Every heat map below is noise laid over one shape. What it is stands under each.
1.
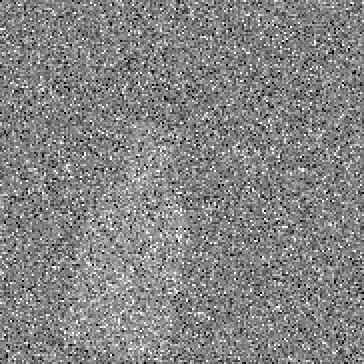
light bottle
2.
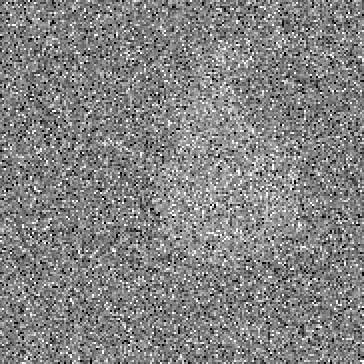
light pear
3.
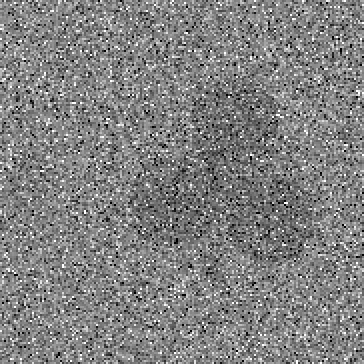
dark club
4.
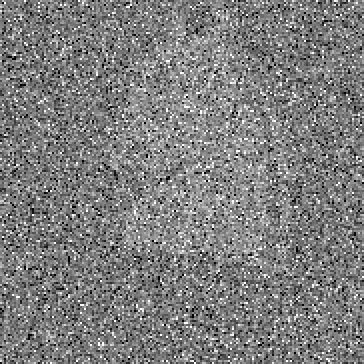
light chess knight
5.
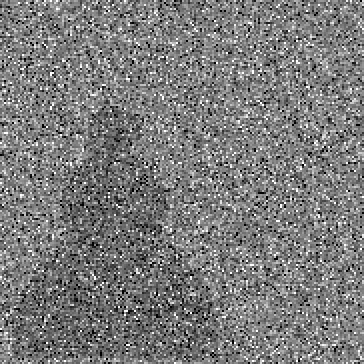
dark chess pawn
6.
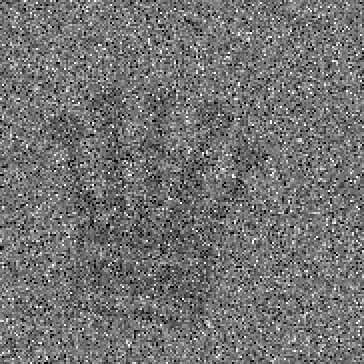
dark chess queen
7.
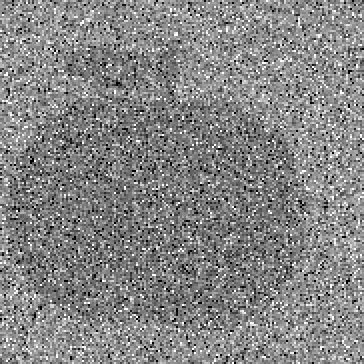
dark apple
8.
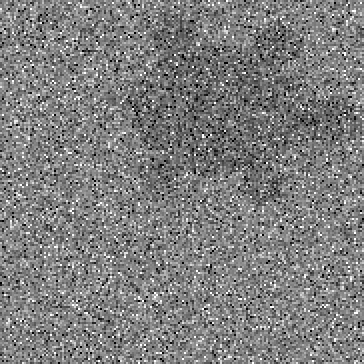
dark turtle
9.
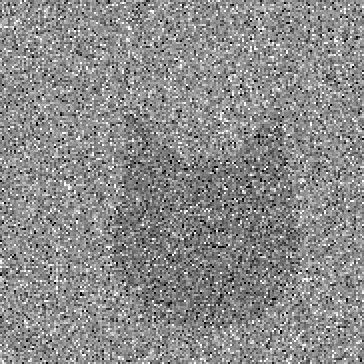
dark cat's head
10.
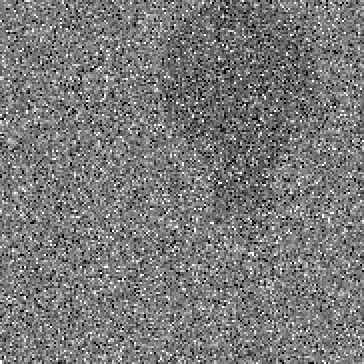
dark light bulb
